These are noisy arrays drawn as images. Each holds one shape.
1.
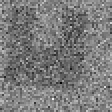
dark square with a notch
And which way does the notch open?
up
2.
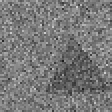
dark triangle
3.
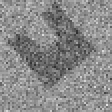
dark square with a notch
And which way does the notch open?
up and left
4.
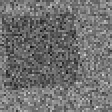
dark square
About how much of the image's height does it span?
two thirds
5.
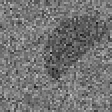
dark half disc
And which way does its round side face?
up and left
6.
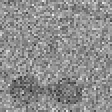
dark dumbbell
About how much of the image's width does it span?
two thirds
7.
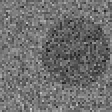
dark disc
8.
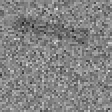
dark bar
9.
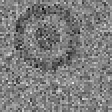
dark bullseye
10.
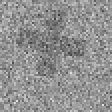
dark cross
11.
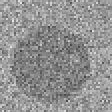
dark disc
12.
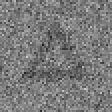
dark triangle frame
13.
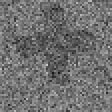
dark cross
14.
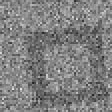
dark square frame
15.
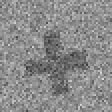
dark cross
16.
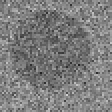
dark disc
